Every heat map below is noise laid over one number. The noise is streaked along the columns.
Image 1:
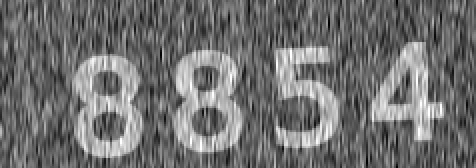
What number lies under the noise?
8854
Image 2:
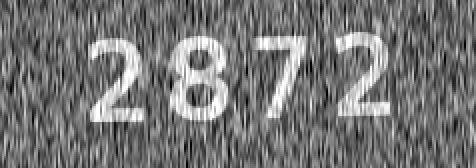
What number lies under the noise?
2872
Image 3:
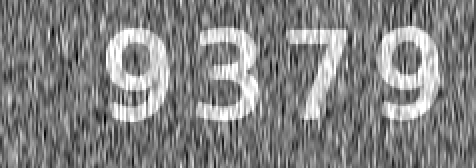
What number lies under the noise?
9379
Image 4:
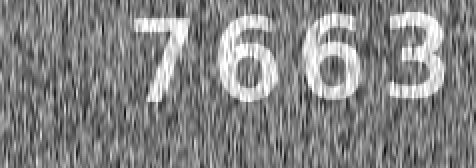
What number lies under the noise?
7663
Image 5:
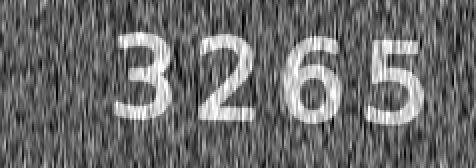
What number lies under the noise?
3265
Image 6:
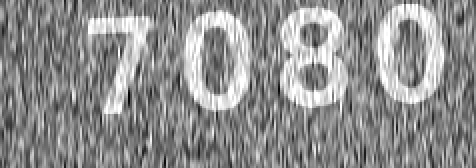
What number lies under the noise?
7080
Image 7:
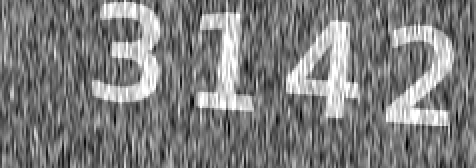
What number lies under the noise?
3142
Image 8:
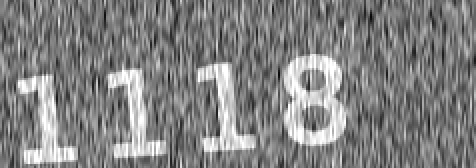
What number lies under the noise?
1118
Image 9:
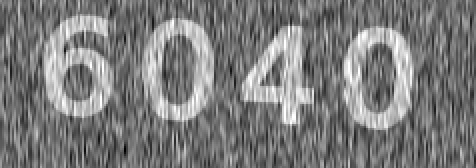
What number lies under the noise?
6040
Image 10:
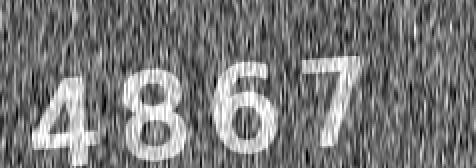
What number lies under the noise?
4867
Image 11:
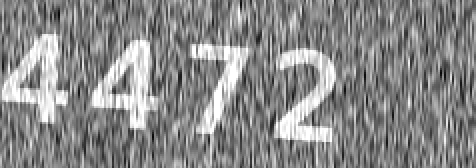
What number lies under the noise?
4472
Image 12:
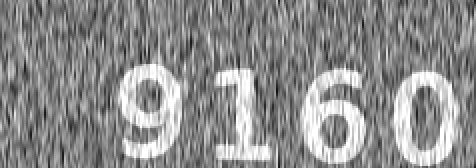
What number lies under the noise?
9160
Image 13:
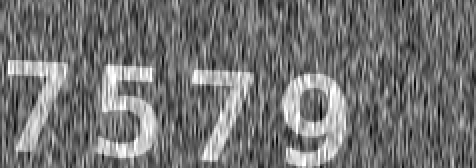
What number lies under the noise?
7579
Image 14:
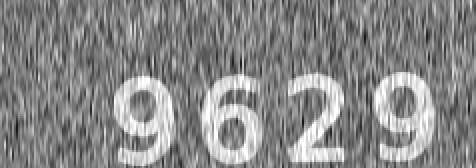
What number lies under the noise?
9629
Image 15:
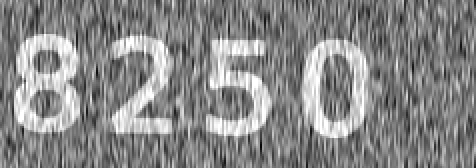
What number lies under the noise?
8250
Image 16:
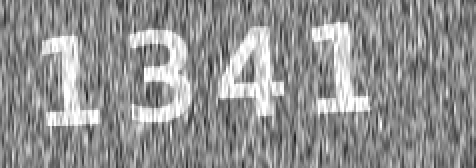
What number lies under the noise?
1341
